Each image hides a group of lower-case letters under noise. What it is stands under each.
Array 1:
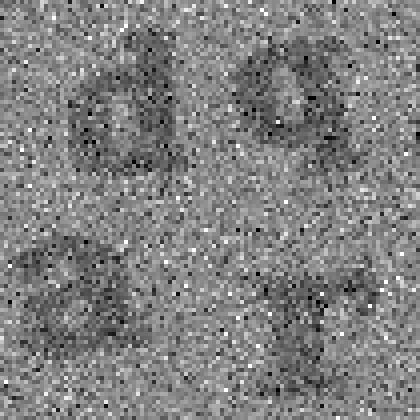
top left: d; top right: q; bottom left: a; bottom right: r
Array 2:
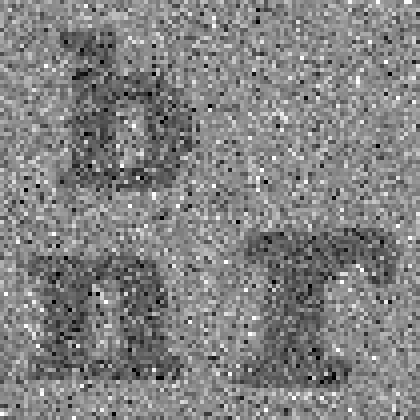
top left: b; bottom left: n; bottom right: r
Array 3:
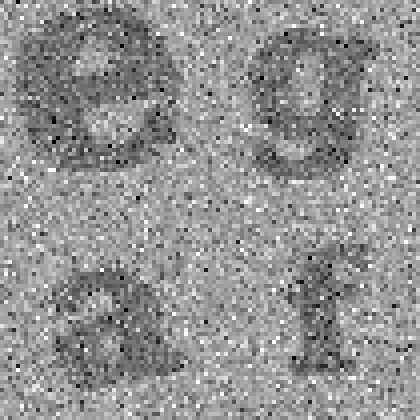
top left: e; top right: g; bottom left: a; bottom right: f
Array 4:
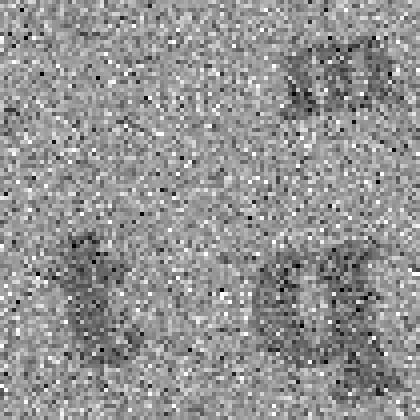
top right: m; bottom left: t; bottom right: q
